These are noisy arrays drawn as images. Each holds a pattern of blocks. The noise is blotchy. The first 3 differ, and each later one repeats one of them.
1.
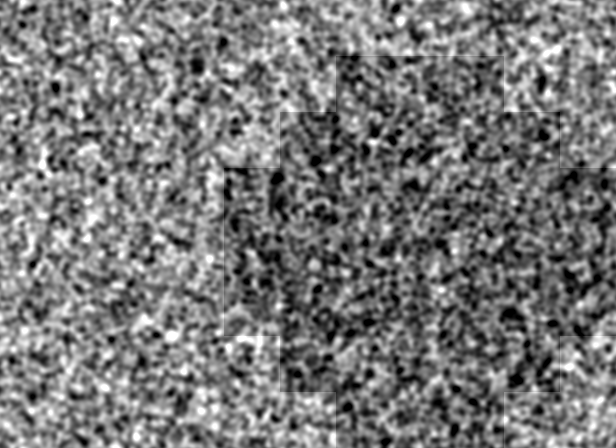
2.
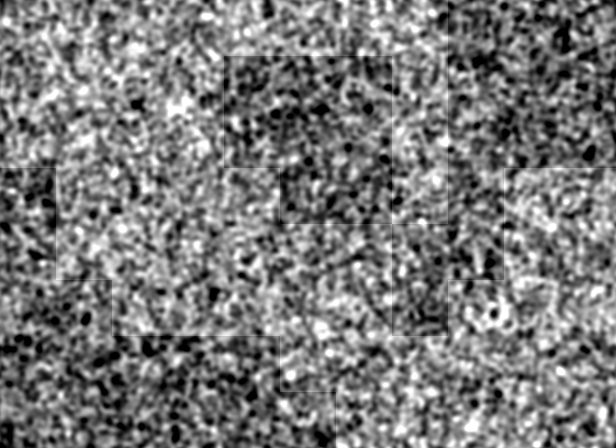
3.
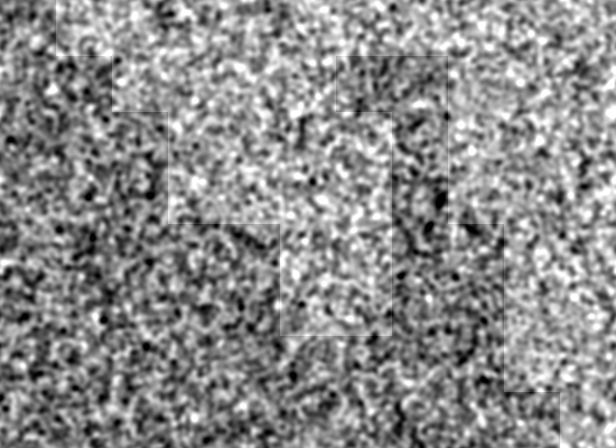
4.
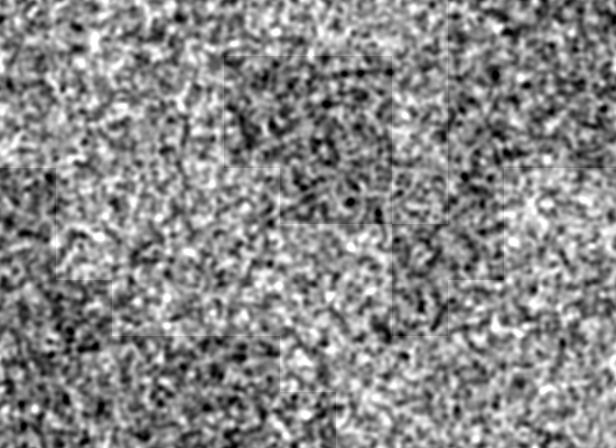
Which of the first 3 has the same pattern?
2
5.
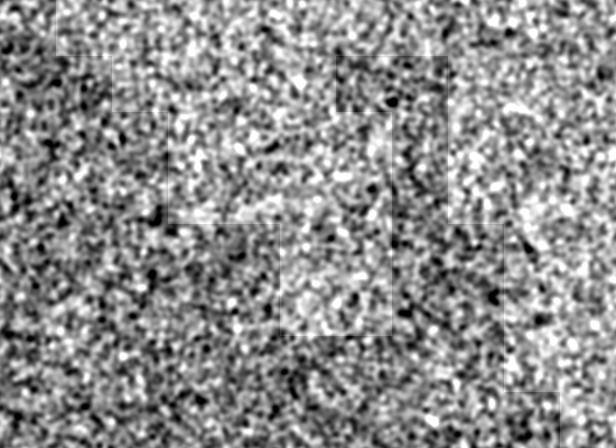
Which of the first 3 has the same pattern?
3
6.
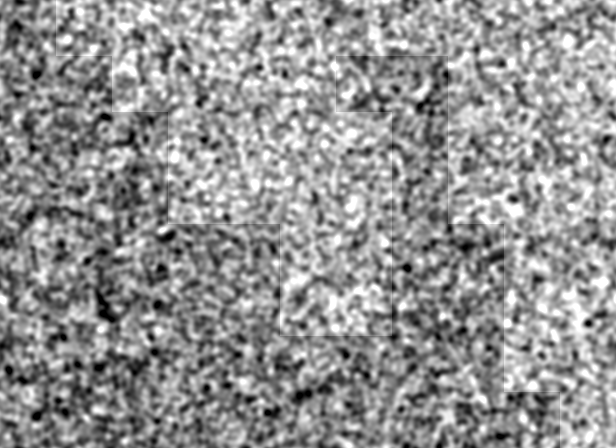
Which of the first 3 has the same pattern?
3
